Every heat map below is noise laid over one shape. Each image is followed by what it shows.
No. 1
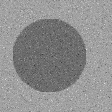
disc
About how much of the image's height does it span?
two thirds
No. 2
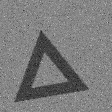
triangle frame
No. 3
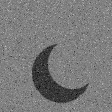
crescent
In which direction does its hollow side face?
up and right
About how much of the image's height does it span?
half
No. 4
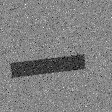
bar
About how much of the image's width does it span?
two thirds
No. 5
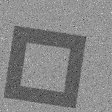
square frame
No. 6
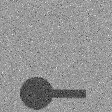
lollipop
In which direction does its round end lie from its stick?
left
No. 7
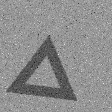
triangle frame
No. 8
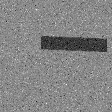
bar
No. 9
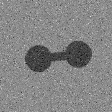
dumbbell
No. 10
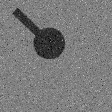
lollipop
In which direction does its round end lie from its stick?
down and right
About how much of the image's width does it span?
half
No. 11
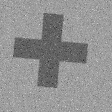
cross
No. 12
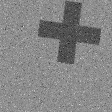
cross
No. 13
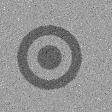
bullseye
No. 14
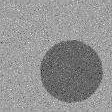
disc
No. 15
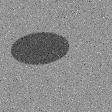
ellipse
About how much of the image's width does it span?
half
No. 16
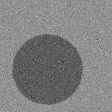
disc
